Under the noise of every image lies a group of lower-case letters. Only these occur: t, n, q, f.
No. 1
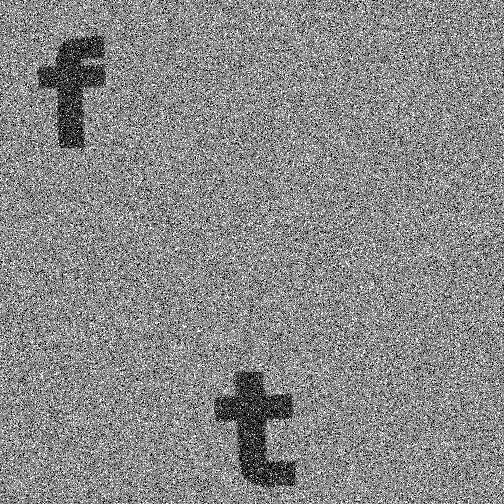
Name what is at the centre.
nothing
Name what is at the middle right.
nothing
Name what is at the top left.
f
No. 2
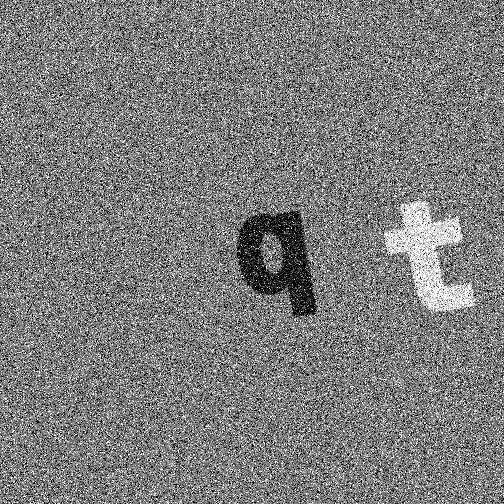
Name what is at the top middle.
nothing
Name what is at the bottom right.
nothing
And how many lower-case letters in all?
2
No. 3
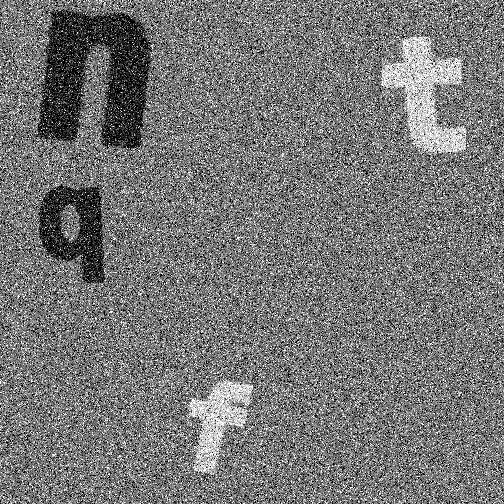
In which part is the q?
middle left
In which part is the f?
bottom middle
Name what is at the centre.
nothing
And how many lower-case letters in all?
4
